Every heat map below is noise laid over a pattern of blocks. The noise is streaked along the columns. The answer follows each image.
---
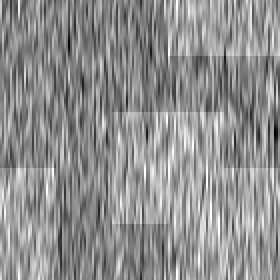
mirrored about the diagonal from the top left
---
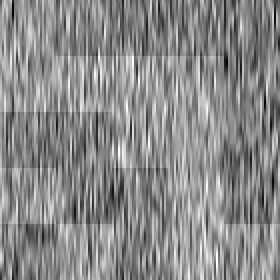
mirrored about the diagonal from the bottom left
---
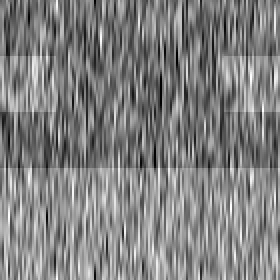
left and right mirror each other
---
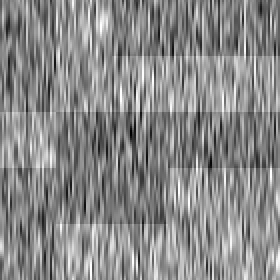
no symmetry
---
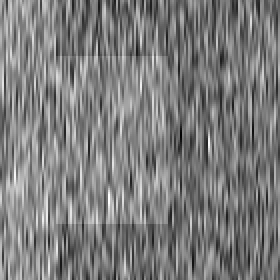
top and bottom mirror each other
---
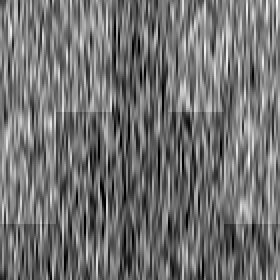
left and right mirror each other
